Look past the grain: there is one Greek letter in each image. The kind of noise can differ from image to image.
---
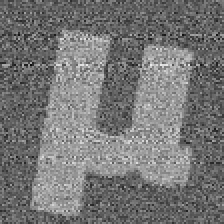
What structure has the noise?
rows of uneven size
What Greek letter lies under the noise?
mu
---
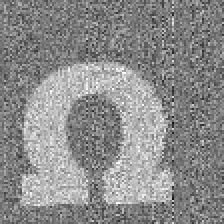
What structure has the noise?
columns of uneven size
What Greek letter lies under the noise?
omega
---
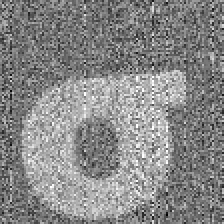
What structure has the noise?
columns of uneven size
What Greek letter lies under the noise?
sigma
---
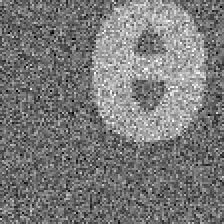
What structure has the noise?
independent entries
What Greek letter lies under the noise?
theta
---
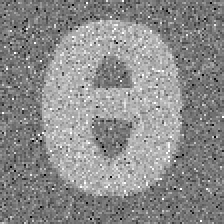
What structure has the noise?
heavy tails
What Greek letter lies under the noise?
theta
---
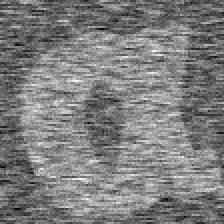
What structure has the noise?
streaked along the rows
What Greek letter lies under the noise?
alpha
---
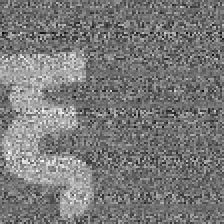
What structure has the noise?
rows of uneven size
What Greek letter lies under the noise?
xi
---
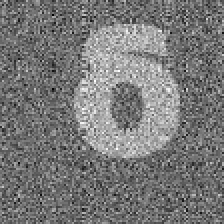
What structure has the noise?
low rank plus noise
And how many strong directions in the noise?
two
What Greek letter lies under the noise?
delta
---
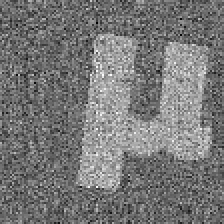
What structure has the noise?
low rank plus noise
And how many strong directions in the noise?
three or four
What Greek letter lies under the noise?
mu
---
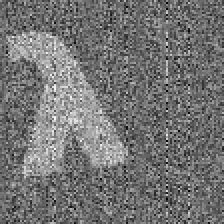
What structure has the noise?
columns of uneven size
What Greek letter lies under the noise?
lambda
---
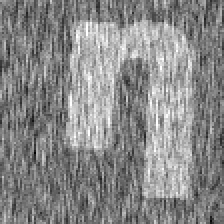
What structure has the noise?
streaked along the columns
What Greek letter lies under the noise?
eta
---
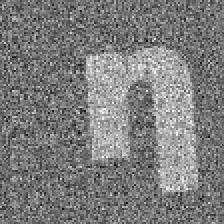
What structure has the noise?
low rank plus noise
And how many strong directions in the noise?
five to eight
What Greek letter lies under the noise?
eta
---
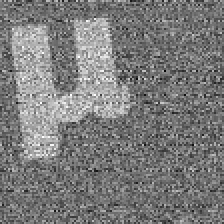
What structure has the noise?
rows of uneven size
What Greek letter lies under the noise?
mu
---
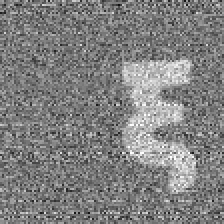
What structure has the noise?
rows of uneven size
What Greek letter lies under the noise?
xi
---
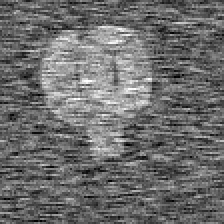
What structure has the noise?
streaked along the rows
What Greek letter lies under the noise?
phi
